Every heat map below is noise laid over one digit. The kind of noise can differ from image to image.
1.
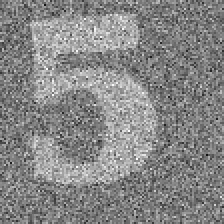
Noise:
independent entries
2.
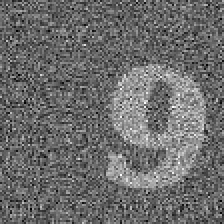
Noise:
low rank plus noise
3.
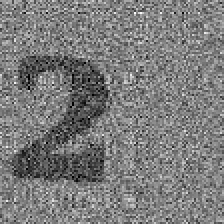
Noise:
low rank plus noise
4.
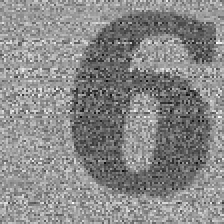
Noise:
rows of uneven size
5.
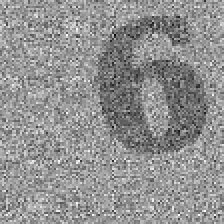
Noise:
low rank plus noise
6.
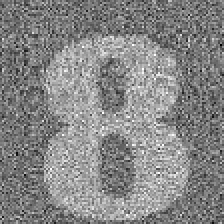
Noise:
low rank plus noise
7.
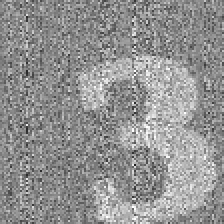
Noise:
columns of uneven size
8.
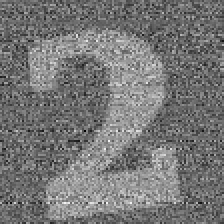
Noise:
rows of uneven size
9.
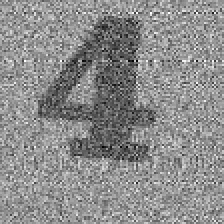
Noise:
low rank plus noise
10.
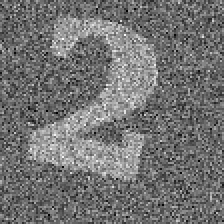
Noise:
independent entries
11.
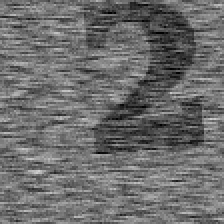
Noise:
streaked along the rows
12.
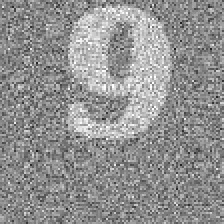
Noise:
low rank plus noise
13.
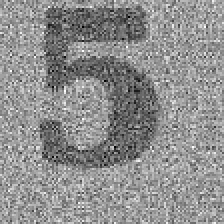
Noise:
low rank plus noise
